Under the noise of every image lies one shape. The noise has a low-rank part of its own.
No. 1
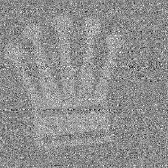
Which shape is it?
chess queen
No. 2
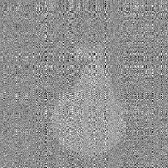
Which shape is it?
pear
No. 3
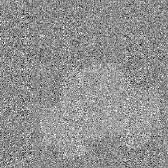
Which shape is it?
car
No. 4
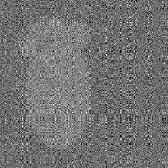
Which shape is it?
footprint
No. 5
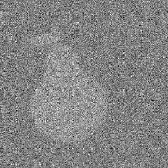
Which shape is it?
pear
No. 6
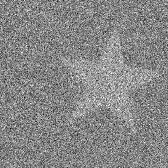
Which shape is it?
star
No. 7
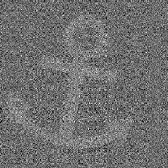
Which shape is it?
anchor
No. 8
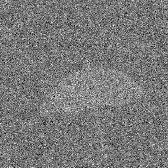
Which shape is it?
umbrella
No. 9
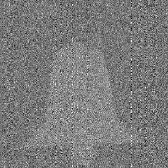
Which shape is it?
bell
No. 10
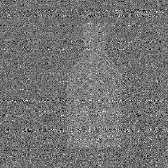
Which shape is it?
bottle
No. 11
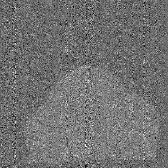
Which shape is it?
cloud
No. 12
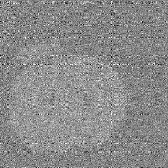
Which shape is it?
apple
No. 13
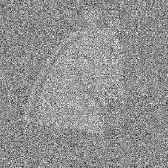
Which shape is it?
chess knight
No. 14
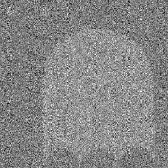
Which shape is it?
ghost
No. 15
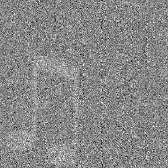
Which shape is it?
pair of musical notes
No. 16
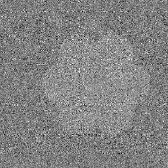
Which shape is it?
flower
